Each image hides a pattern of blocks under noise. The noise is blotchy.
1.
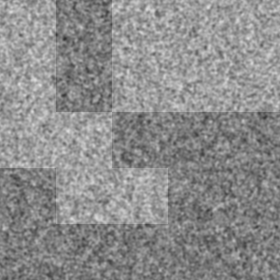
no symmetry
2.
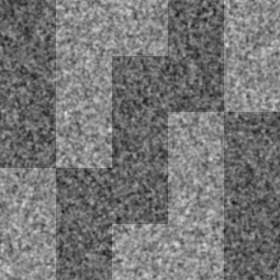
the same after a half turn
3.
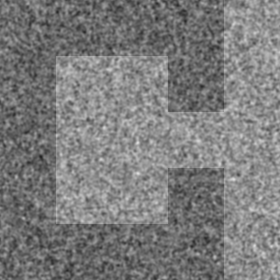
top and bottom mirror each other
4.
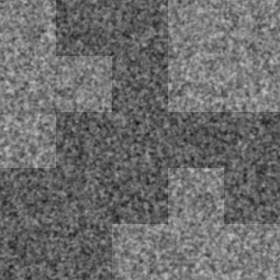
mirrored about the diagonal from the bottom left
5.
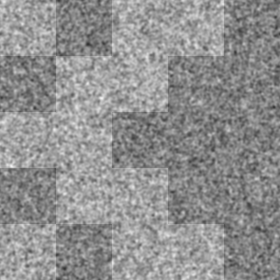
top and bottom mirror each other
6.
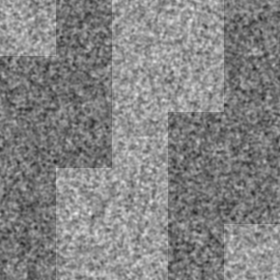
the same after a half turn
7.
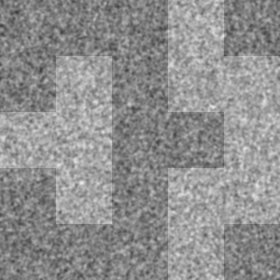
top and bottom mirror each other
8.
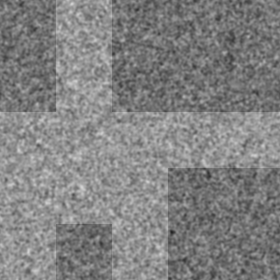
no symmetry
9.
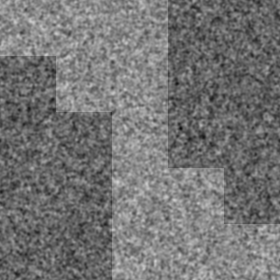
the same after a half turn
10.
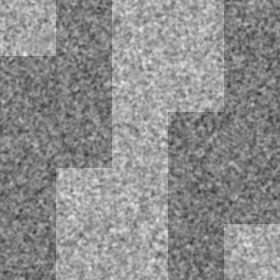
the same after a half turn
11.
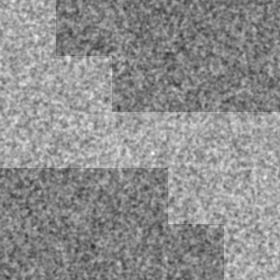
the same after a half turn
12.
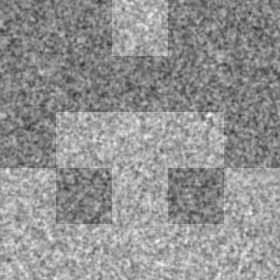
left and right mirror each other
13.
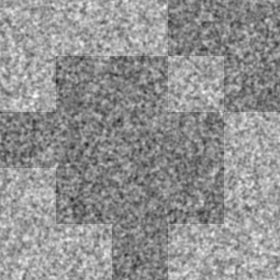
mirrored about the diagonal from the bottom left
